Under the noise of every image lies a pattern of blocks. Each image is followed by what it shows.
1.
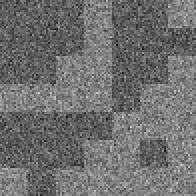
mirrored about the diagonal from the top left
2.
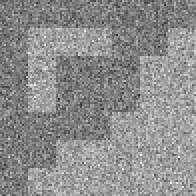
mirrored about the diagonal from the top left
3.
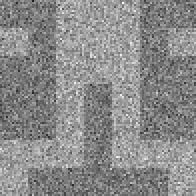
left and right mirror each other
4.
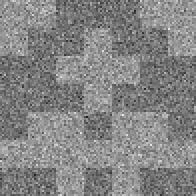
left and right mirror each other
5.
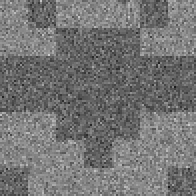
left and right mirror each other
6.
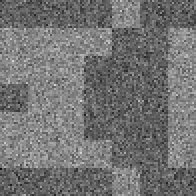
top and bottom mirror each other
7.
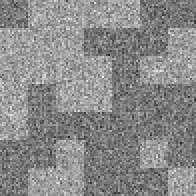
mirrored about the diagonal from the top left
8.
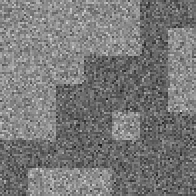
mirrored about the diagonal from the top left
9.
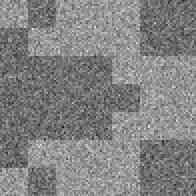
top and bottom mirror each other
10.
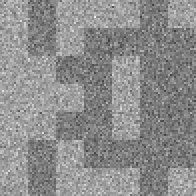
top and bottom mirror each other
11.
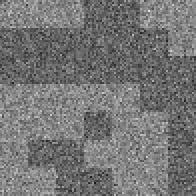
no symmetry
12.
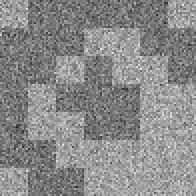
mirrored about the diagonal from the top left
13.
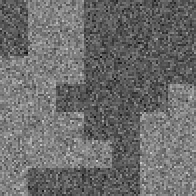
no symmetry
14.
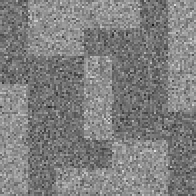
the same after a half turn
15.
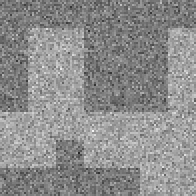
no symmetry
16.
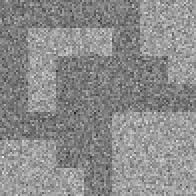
mirrored about the diagonal from the top left
